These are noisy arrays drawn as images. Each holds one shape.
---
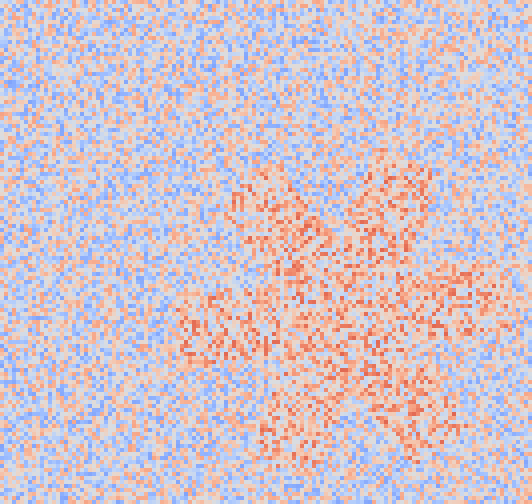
asterisk
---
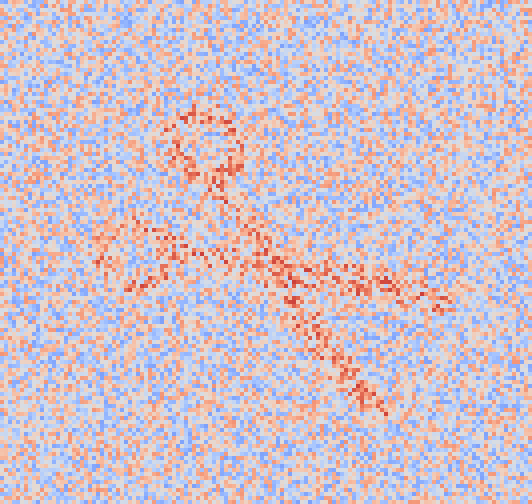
pair of scissors
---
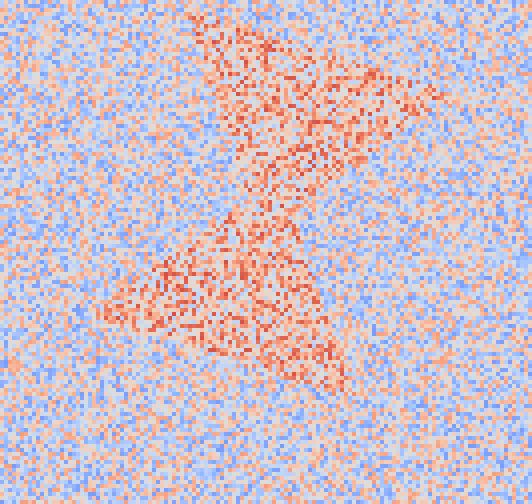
bow tie
